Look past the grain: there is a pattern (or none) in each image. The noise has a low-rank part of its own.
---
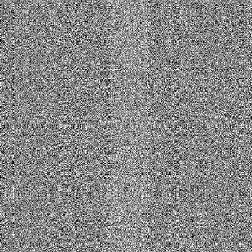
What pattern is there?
one band of columns
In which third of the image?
middle
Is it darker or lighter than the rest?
lighter
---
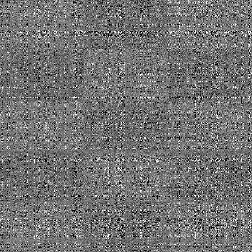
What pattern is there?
a checkerboard
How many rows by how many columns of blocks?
5 by 3
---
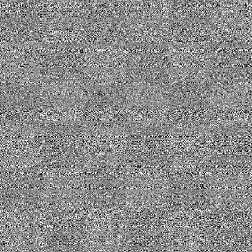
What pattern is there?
a checkerboard
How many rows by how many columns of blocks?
6 by 6
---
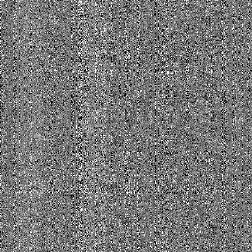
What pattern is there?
bands of columns
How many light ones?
2
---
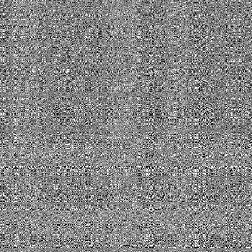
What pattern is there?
bands of rows crossing bands of columns
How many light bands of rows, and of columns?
2 and 3
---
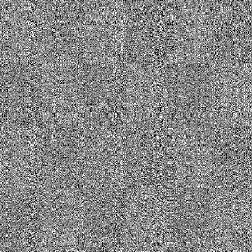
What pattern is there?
a checkerboard
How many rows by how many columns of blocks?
4 by 6
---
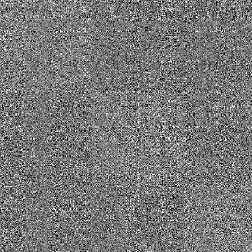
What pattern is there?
blocks along the diagonal
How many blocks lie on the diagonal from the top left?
3
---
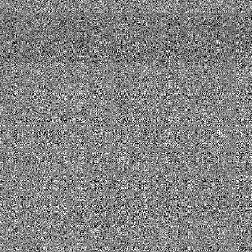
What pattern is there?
one band of rows
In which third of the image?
top
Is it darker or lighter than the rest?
darker
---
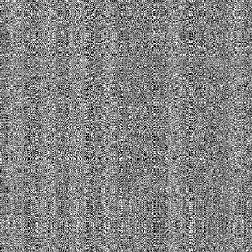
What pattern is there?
bands of columns
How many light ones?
6
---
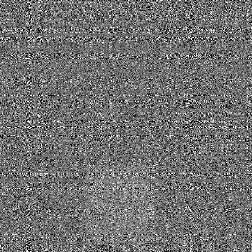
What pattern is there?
one block
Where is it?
bottom middle
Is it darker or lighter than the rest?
lighter
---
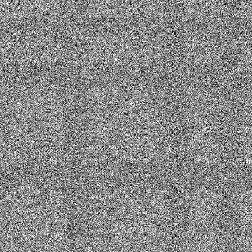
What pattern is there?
bands of rows crossing bands of columns
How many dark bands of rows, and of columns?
3 and 3
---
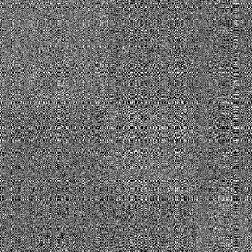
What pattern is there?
blocks along the diagonal
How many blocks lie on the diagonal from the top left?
3
